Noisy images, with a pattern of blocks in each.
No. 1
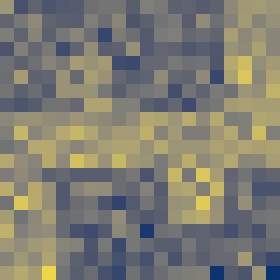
the same after a half turn
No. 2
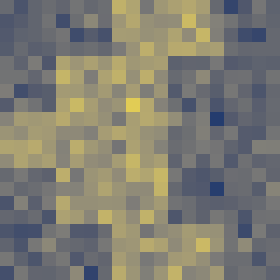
top and bottom mirror each other
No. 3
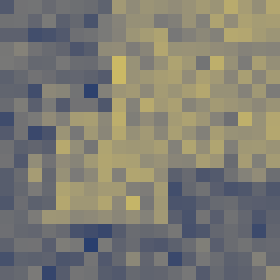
mirrored about the diagonal from the bottom left
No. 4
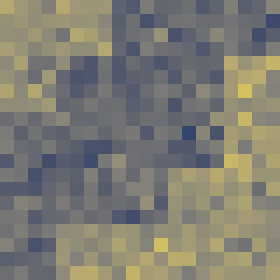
mirrored about the diagonal from the top left
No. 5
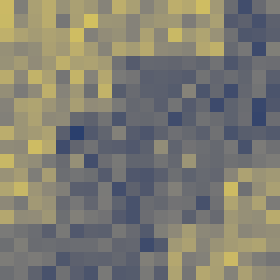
mirrored about the diagonal from the top left
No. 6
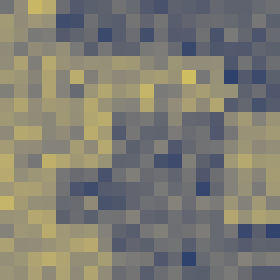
no symmetry
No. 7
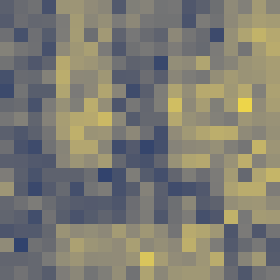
no symmetry
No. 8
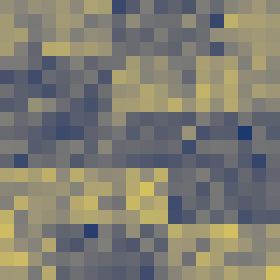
the same after a half turn
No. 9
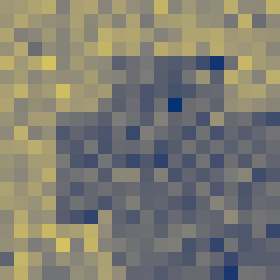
mirrored about the diagonal from the top left
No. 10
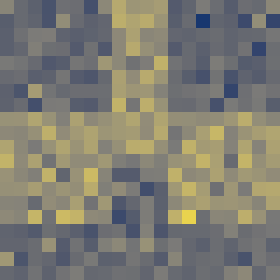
left and right mirror each other
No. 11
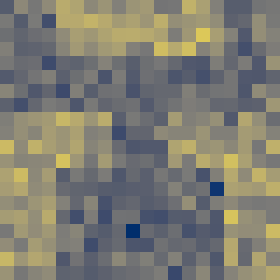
left and right mirror each other
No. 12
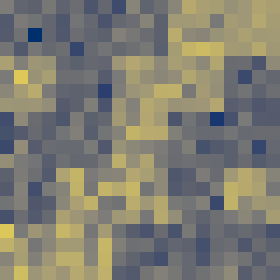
the same after a half turn
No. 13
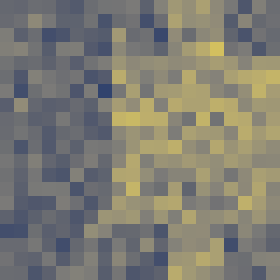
top and bottom mirror each other
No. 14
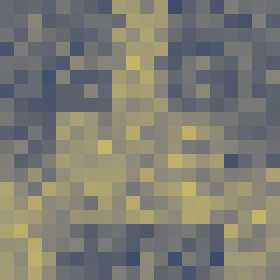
left and right mirror each other
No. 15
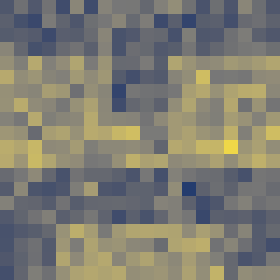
left and right mirror each other
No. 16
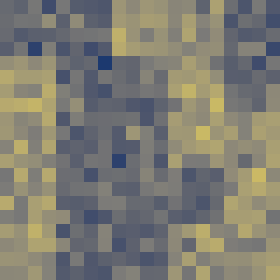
no symmetry
